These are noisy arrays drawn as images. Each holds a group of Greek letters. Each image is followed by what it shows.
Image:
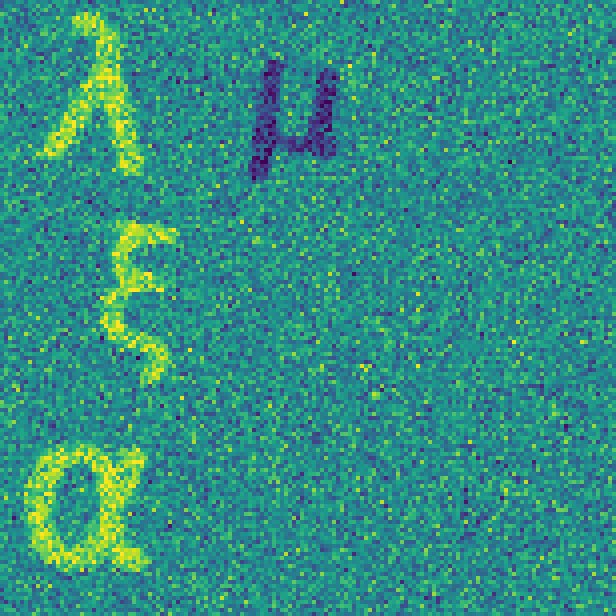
top left: light lambda; top middle: dark mu; middle left: light xi; bottom left: light alpha
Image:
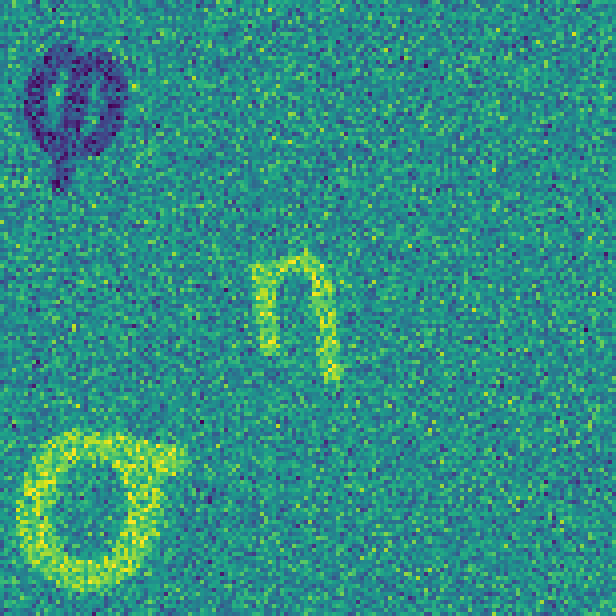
top left: dark phi; centre: light eta; bottom left: light sigma
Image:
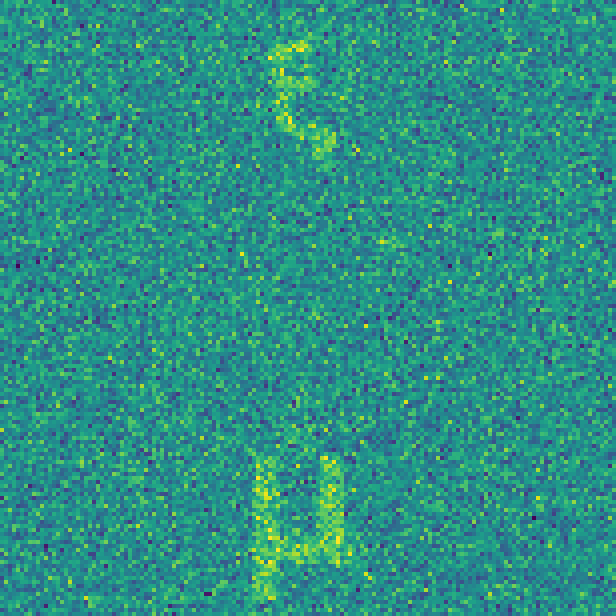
top middle: light xi; bottom middle: light mu
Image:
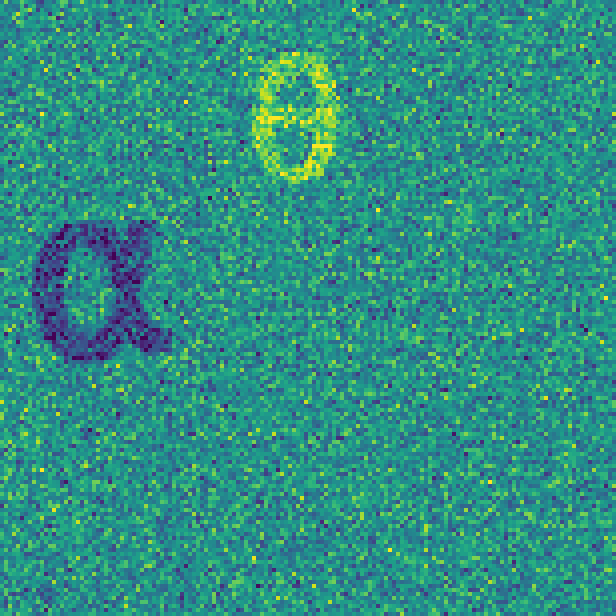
top middle: light theta; middle left: dark alpha
